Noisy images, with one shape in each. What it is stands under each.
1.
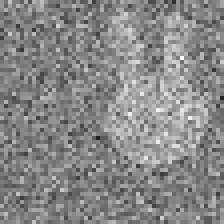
rabbit's head
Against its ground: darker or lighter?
lighter
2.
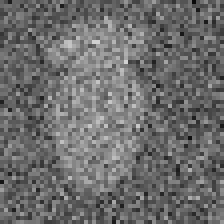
footprint
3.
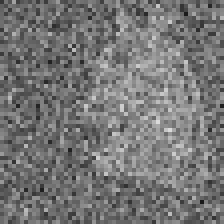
chess knight
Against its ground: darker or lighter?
lighter
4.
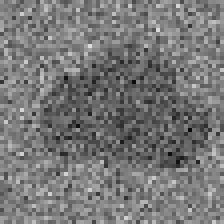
cloud
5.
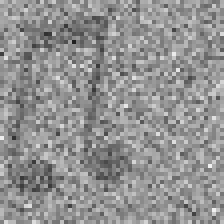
pair of musical notes
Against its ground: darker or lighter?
darker
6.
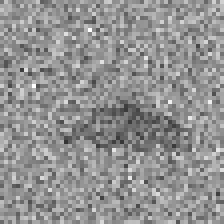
umbrella
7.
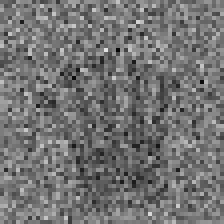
chess queen
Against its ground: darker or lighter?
darker
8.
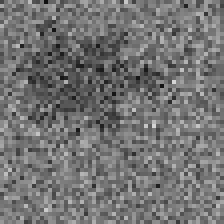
turtle
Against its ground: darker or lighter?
darker
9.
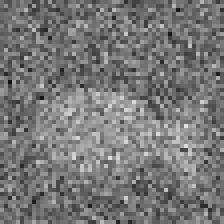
fish
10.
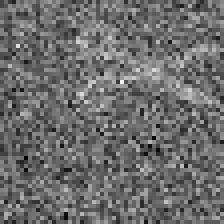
pair of scissors
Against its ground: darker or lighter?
lighter
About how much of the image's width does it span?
two thirds
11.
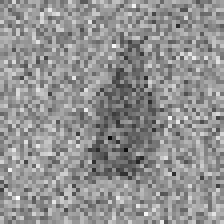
bottle
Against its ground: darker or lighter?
darker
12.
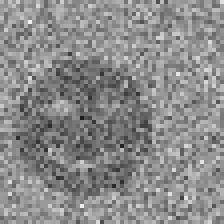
smiling face
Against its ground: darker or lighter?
darker
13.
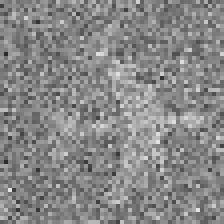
airplane
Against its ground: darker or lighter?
lighter
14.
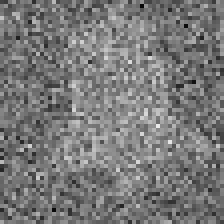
bell
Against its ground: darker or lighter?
lighter
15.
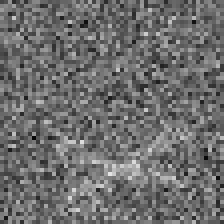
pair of scissors
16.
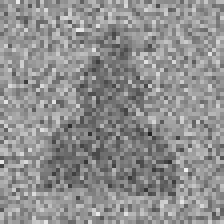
chess pawn
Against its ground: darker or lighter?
darker
